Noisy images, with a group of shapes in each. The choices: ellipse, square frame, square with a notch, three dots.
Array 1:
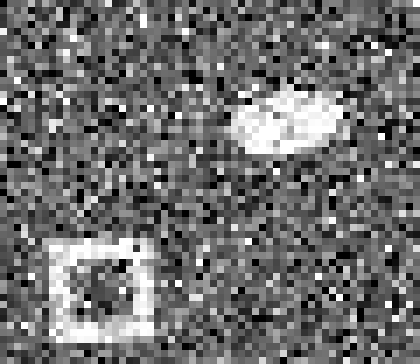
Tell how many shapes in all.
2
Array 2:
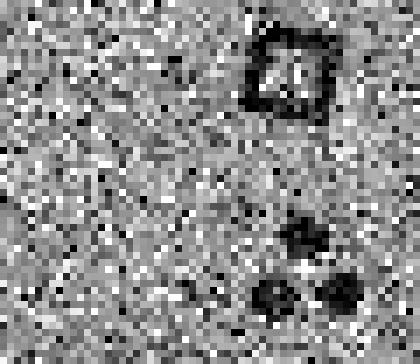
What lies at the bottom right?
three dots
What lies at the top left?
nothing
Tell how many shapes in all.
2
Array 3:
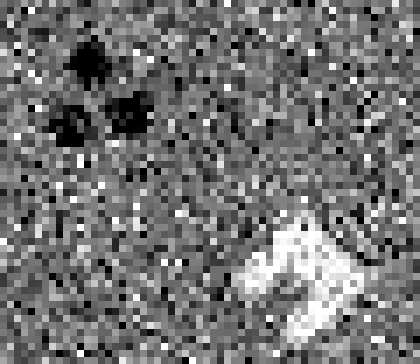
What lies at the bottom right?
square with a notch
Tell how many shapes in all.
2
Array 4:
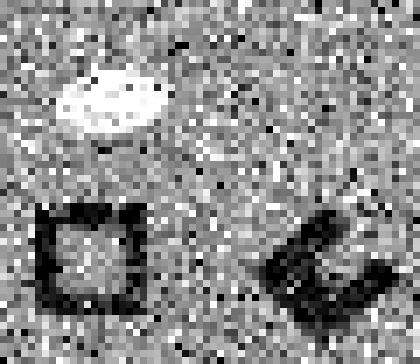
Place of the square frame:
bottom left
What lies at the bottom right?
square with a notch
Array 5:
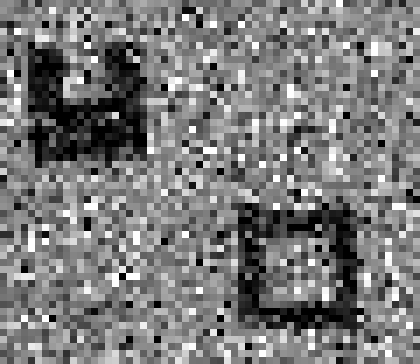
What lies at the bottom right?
square frame
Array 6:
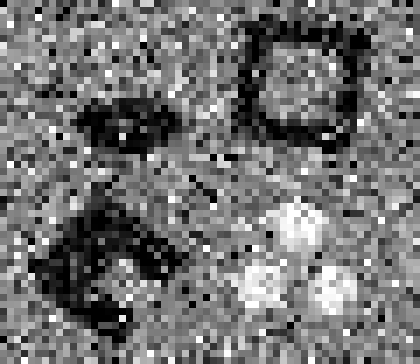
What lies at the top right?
square frame
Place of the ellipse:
top left
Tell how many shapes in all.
4
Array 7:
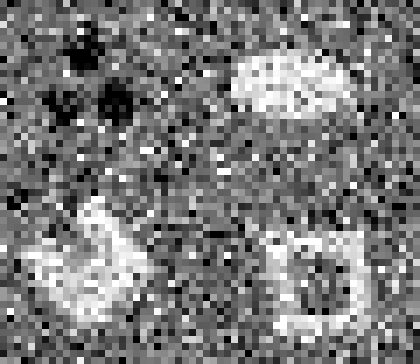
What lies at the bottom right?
square frame
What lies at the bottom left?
square with a notch
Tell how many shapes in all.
4
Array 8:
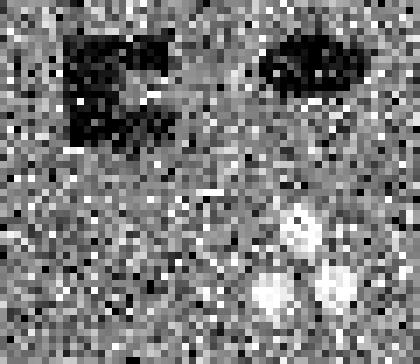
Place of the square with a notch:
top left
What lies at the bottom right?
three dots
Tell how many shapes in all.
3
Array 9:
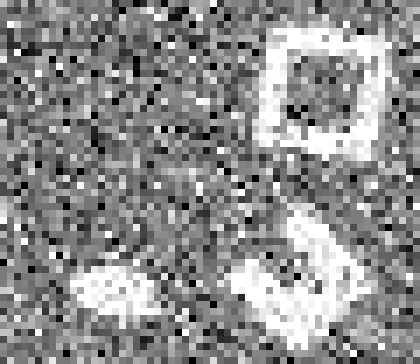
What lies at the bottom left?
ellipse
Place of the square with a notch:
bottom right
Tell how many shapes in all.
3
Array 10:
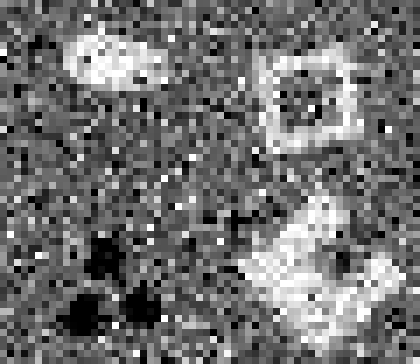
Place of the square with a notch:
bottom right
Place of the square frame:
top right
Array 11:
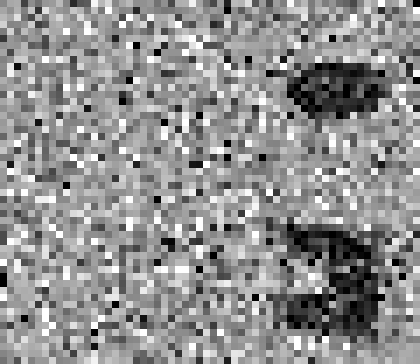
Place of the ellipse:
top right
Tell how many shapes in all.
2
